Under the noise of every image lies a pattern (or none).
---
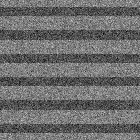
horizontal stripes
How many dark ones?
6
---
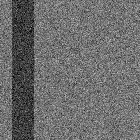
one vertical stripe
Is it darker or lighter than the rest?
darker
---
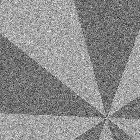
spokes from one point
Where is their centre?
bottom right
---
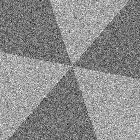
spokes from one point
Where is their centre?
centre
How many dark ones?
3
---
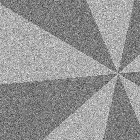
spokes from one point
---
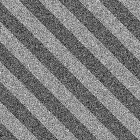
diagonal stripes
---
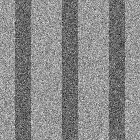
vertical stripes
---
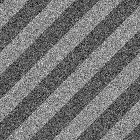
diagonal stripes
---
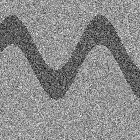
a wavy band
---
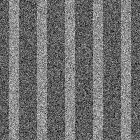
vertical stripes
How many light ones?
5
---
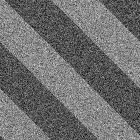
diagonal stripes
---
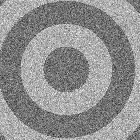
rings round one point
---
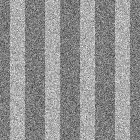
vertical stripes
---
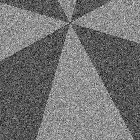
spokes from one point
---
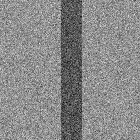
one vertical stripe
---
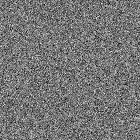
only noise
